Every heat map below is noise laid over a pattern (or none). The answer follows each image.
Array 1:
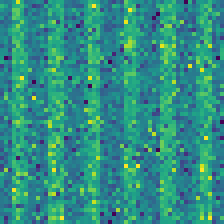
vertical stripes
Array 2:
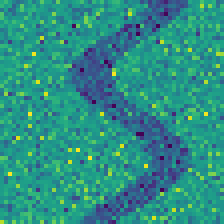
a wavy band
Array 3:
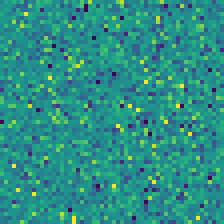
only noise
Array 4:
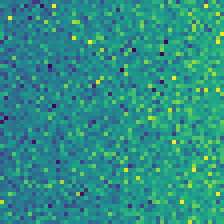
a smooth slope
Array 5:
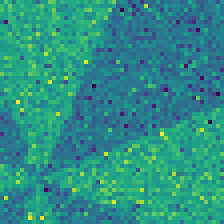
spokes from one point
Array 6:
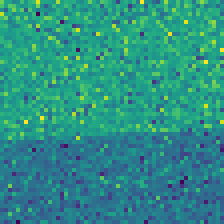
a sharp edge
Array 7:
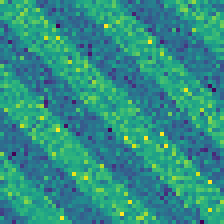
diagonal stripes
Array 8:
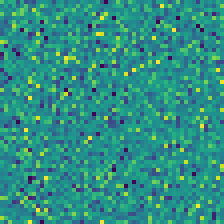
only noise
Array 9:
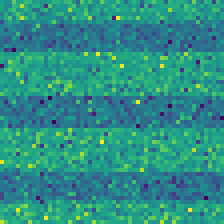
horizontal stripes
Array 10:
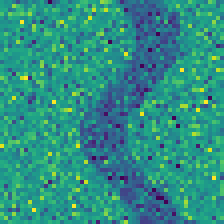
a wavy band
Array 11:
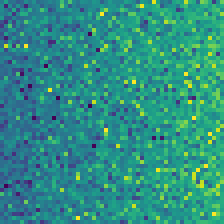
a smooth slope
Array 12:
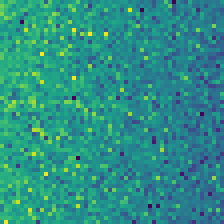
a smooth slope
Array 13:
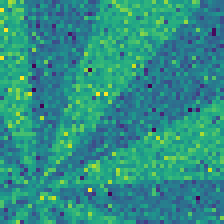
spokes from one point
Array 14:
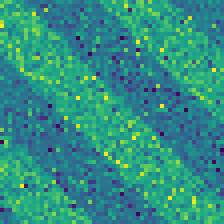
diagonal stripes
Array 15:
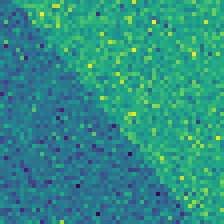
a sharp edge
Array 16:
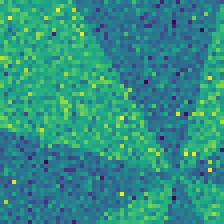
spokes from one point
